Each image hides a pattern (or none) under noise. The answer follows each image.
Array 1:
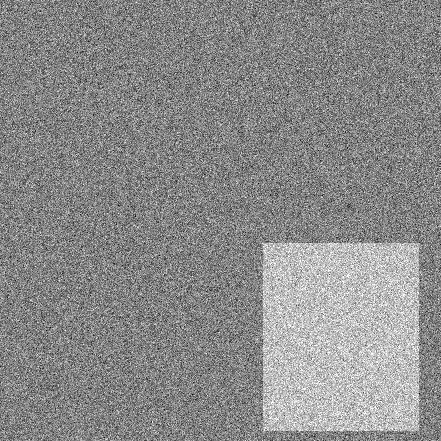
one block
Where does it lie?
bottom right
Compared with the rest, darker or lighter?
lighter
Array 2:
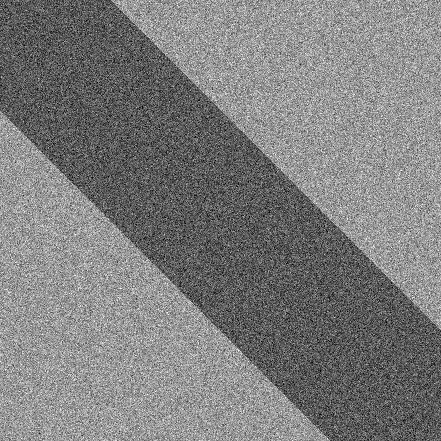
a diagonal band
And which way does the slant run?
top left to bottom right
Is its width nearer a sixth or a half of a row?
a half
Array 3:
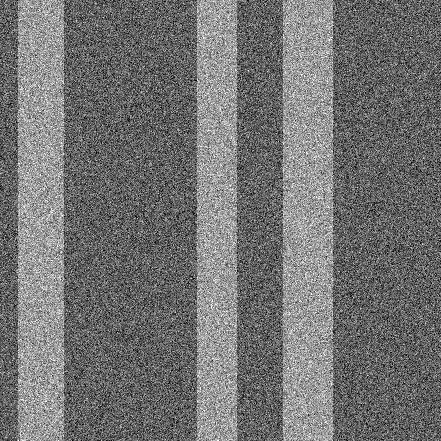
bands of columns
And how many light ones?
3
